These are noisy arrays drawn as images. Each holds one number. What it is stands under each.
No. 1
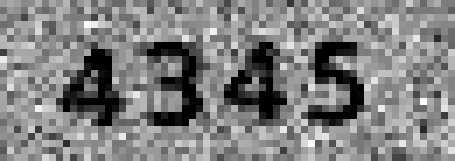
4345
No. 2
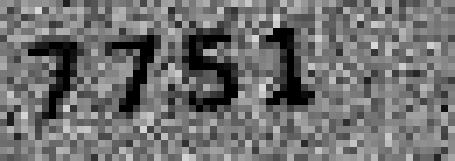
7751
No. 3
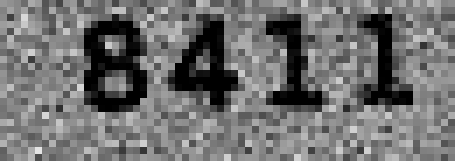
8411
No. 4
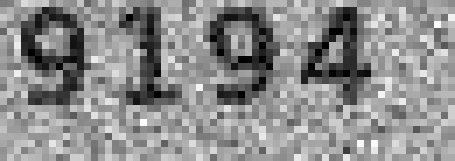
9194
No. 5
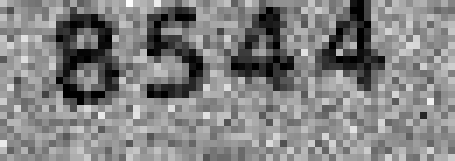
8544
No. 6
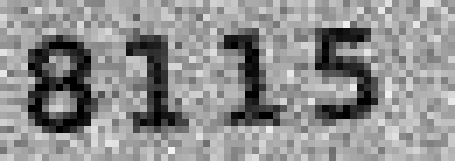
8115
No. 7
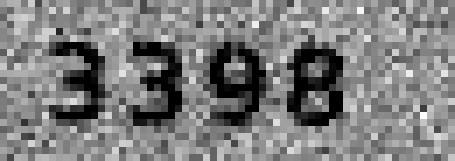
3398
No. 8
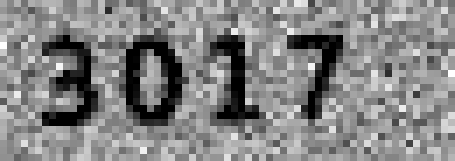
3017
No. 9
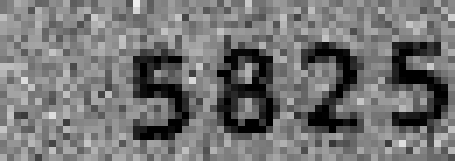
5825
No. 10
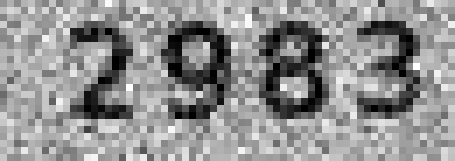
2983
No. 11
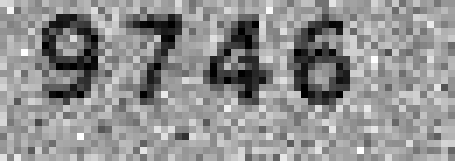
9746
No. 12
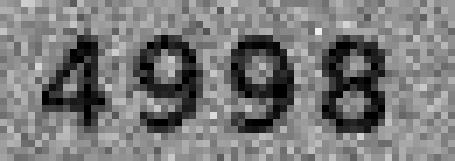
4998
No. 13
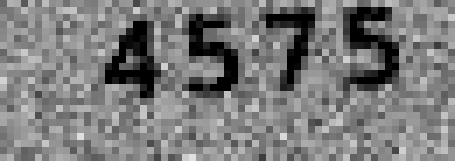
4575
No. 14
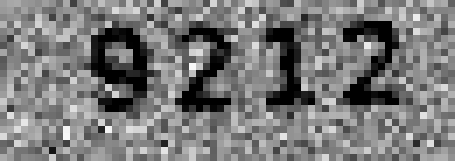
9212
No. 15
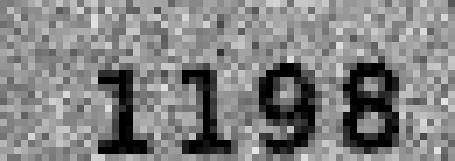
1198
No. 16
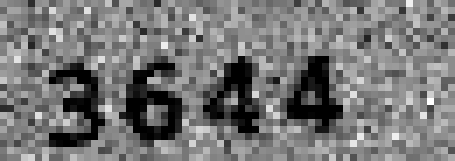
3644
